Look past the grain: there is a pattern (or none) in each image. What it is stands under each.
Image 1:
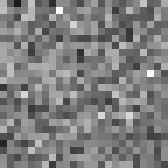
only noise
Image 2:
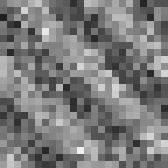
diagonal stripes
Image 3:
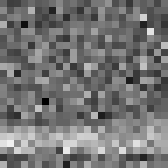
one horizontal stripe
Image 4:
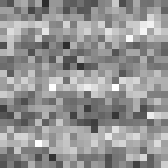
horizontal stripes
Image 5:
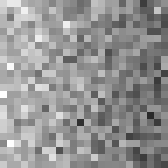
a smooth slope
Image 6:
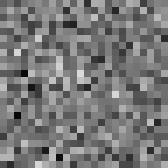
only noise
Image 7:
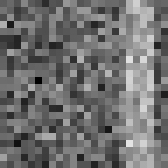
one vertical stripe
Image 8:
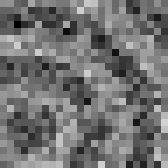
rings round one point
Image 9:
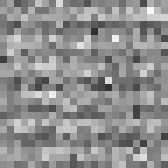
horizontal stripes
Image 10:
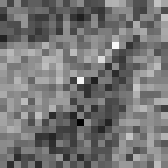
spokes from one point
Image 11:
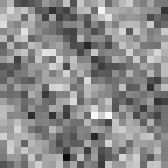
diagonal stripes
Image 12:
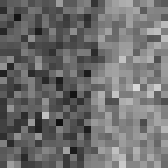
a sharp edge
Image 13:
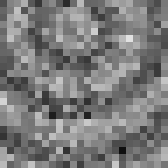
rings round one point
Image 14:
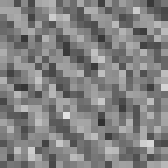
diagonal stripes
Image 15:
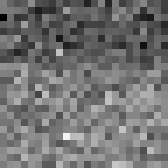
a sharp edge
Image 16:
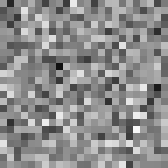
only noise
